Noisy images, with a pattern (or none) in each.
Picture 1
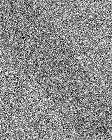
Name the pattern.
a diagonal band
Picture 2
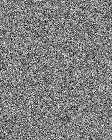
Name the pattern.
only noise
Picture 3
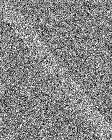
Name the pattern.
a diagonal band
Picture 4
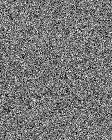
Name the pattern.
only noise
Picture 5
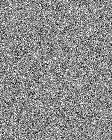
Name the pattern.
only noise
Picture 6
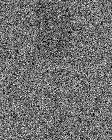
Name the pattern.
one block
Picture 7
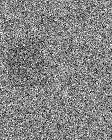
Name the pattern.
one block
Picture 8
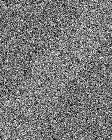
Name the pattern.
a diagonal band
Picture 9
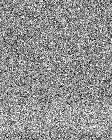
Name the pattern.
one band of rows
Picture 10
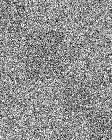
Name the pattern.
blocks along the diagonal
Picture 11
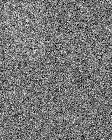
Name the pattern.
one block
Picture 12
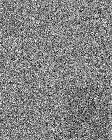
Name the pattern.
one block
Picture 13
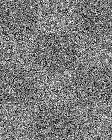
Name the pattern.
a checkerboard
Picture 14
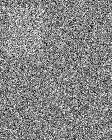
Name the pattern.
one block
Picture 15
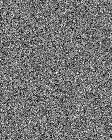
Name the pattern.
only noise
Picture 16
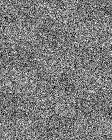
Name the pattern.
a checkerboard
